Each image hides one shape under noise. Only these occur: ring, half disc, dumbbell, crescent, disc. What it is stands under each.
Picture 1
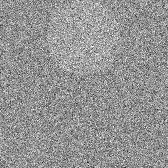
disc
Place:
top middle
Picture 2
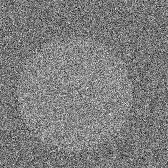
disc
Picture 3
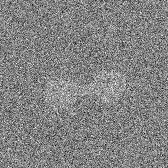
dumbbell
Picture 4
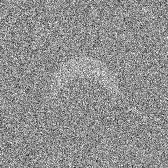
crescent
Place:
centre
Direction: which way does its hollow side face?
down
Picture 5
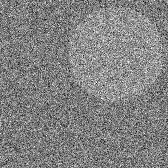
disc
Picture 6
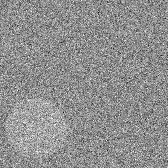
disc
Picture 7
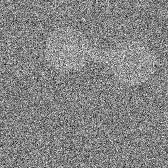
dumbbell
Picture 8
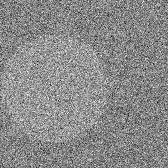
disc
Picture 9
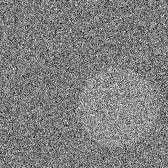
disc
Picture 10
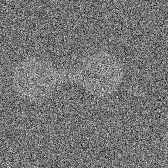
dumbbell
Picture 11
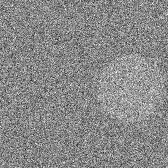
disc
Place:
middle right
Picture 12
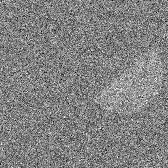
half disc
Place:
middle right
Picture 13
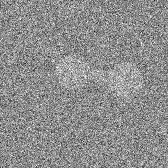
dumbbell
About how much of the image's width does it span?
half
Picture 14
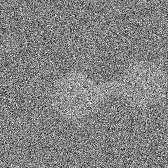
dumbbell
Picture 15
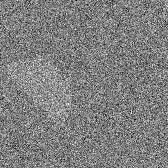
half disc
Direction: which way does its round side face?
up and right
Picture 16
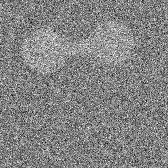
dumbbell
